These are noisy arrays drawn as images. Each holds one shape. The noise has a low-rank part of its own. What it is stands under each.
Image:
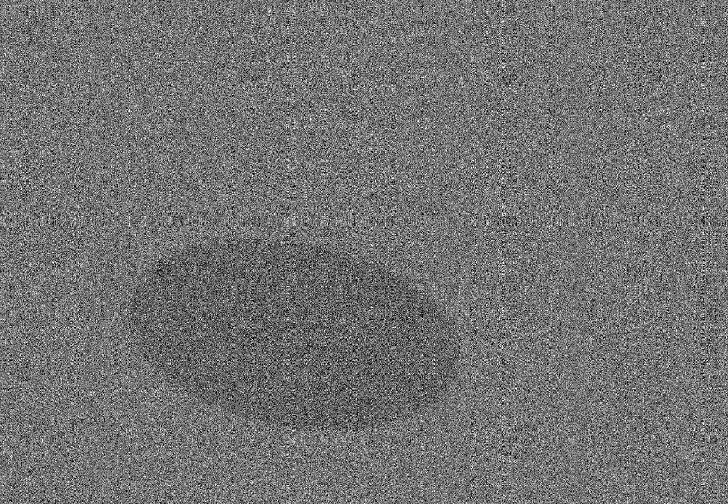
ellipse
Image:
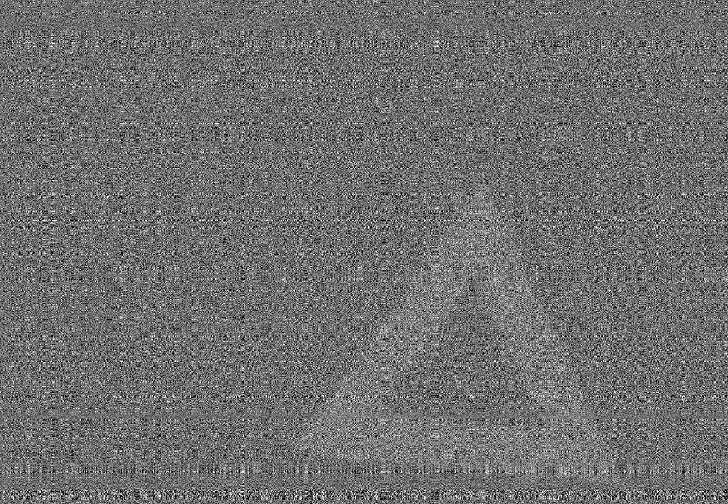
triangle frame
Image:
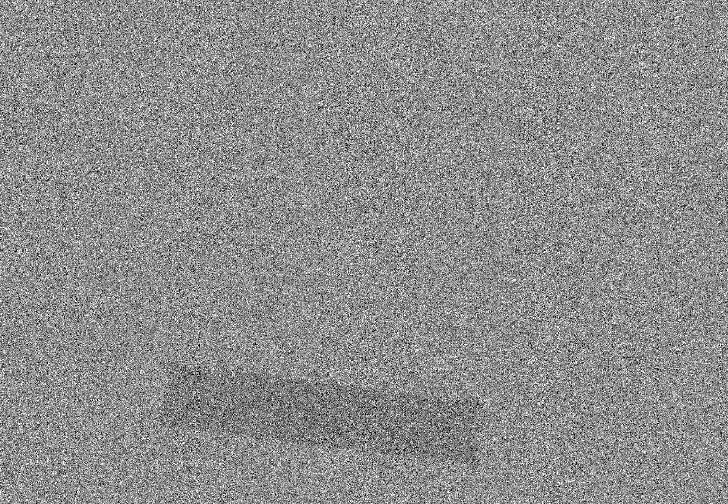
bar
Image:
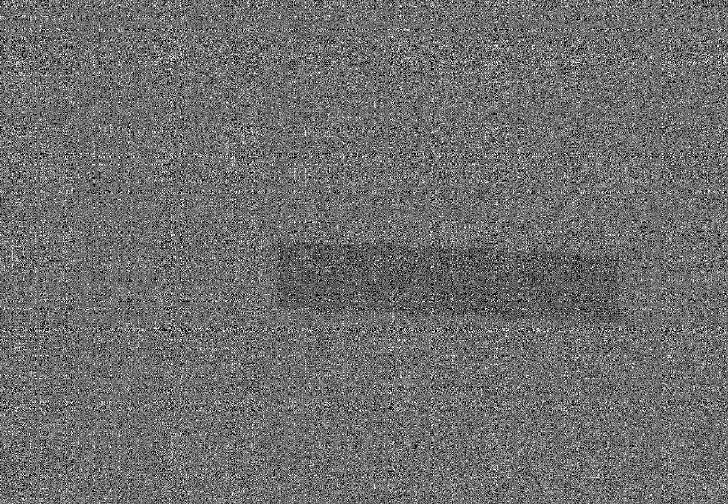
bar
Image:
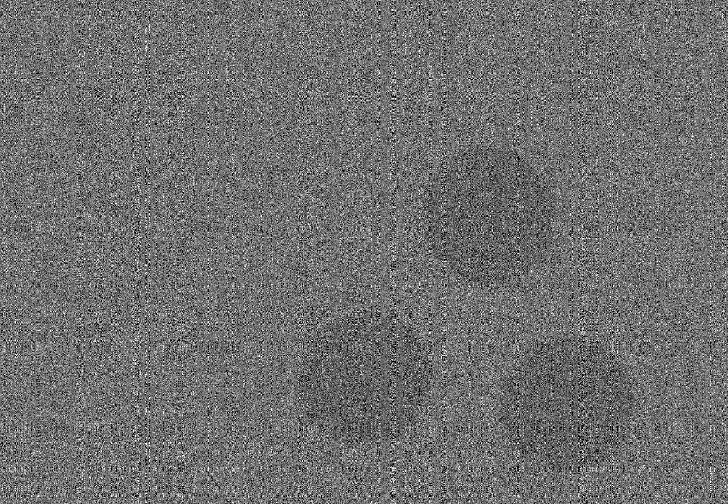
three dots
